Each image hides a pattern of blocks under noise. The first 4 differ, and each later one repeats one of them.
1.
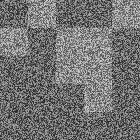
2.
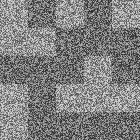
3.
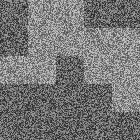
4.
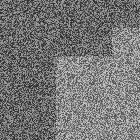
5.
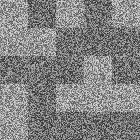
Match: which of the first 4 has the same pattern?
2
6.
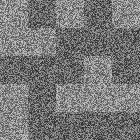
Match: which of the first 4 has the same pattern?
2
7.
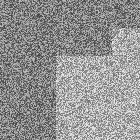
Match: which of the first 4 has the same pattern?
4
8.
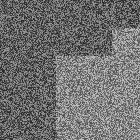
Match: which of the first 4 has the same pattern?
4
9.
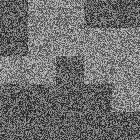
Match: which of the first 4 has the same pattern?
3
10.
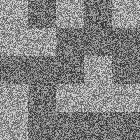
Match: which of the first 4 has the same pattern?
2
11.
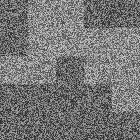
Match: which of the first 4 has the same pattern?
3
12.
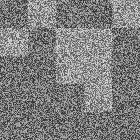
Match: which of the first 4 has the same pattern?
1
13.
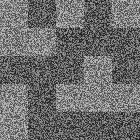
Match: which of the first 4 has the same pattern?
2
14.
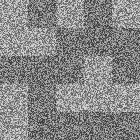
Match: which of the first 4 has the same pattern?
2
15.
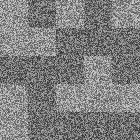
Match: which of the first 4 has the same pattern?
2
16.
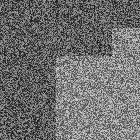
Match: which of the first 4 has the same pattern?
4
